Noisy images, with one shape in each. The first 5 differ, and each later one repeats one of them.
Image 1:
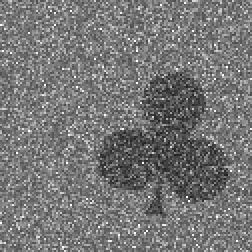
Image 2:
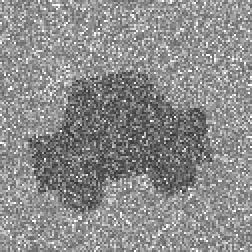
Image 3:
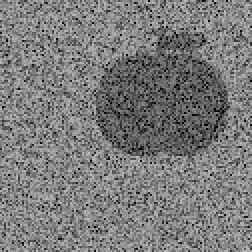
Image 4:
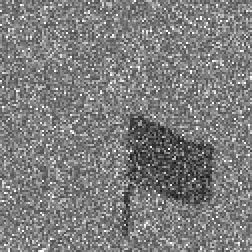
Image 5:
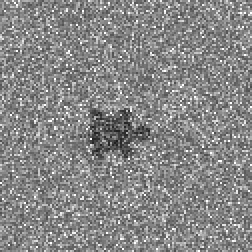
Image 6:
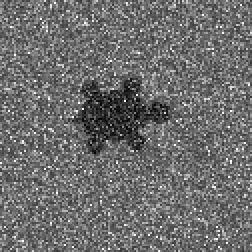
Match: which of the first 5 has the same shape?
5
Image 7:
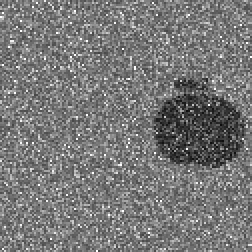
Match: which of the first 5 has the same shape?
3
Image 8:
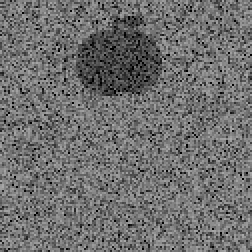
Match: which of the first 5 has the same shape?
3
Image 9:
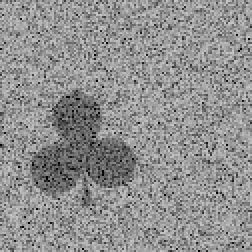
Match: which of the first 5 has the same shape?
1
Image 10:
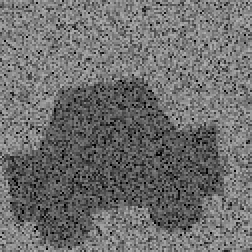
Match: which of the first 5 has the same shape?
2
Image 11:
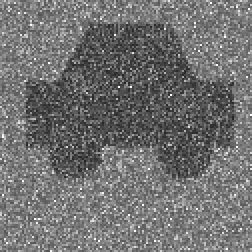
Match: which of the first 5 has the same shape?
2
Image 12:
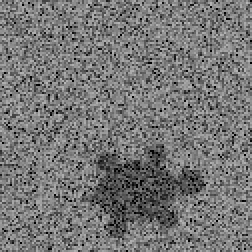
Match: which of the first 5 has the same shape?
5
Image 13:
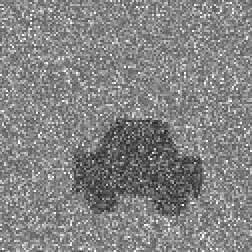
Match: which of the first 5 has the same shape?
2
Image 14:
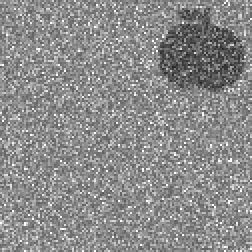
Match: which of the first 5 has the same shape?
3
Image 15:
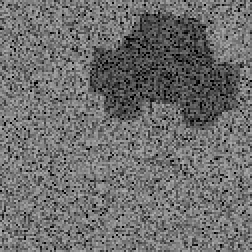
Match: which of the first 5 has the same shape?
2
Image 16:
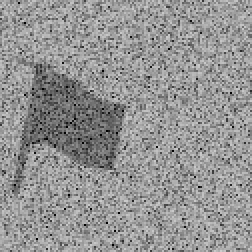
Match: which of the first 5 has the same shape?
4
